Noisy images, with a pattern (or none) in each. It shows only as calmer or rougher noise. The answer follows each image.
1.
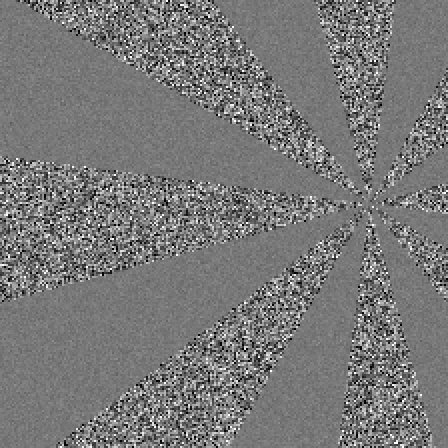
spokes from one point
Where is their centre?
middle right
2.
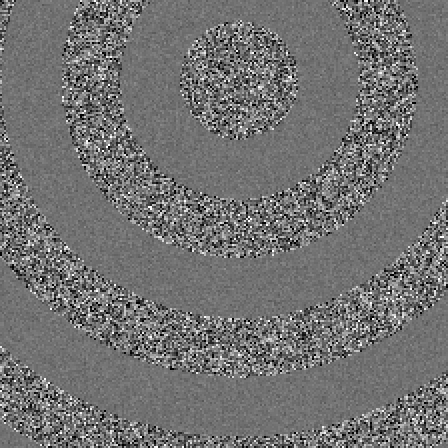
rings round one point
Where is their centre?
top middle
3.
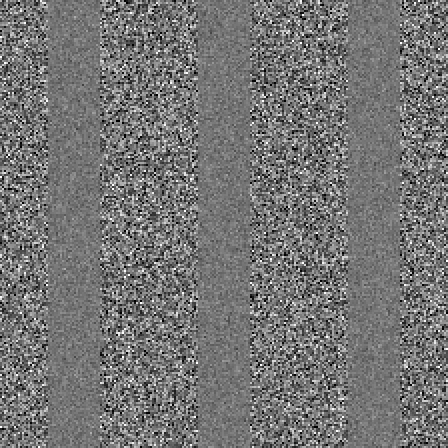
vertical stripes
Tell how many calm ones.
3
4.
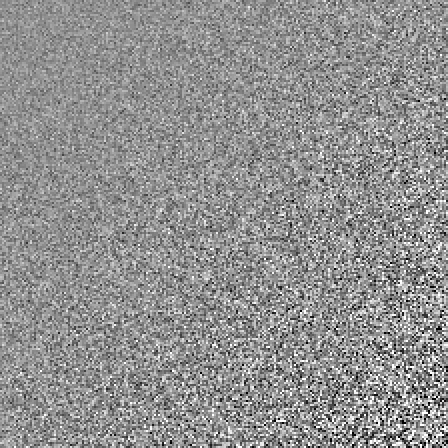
a smooth slope
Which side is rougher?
bottom right
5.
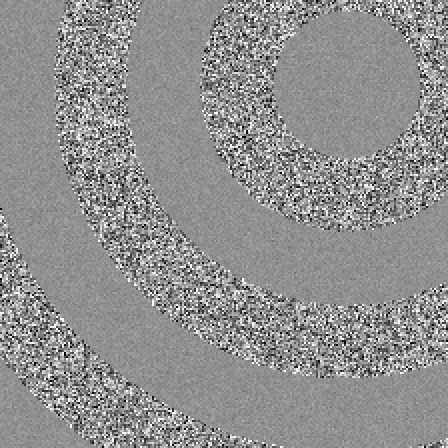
rings round one point
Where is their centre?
top right
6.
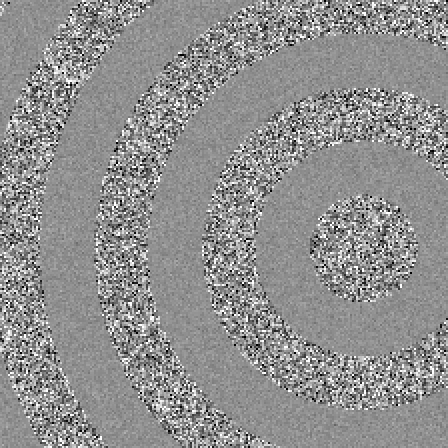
rings round one point
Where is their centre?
middle right
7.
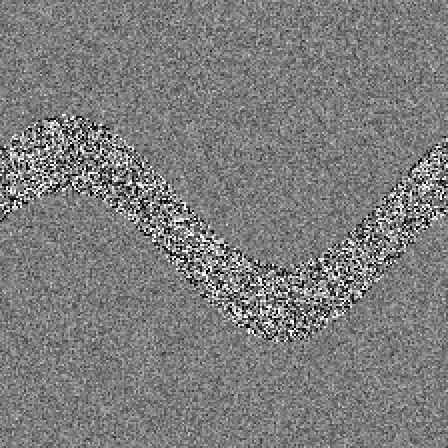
a wavy band
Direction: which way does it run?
left to right
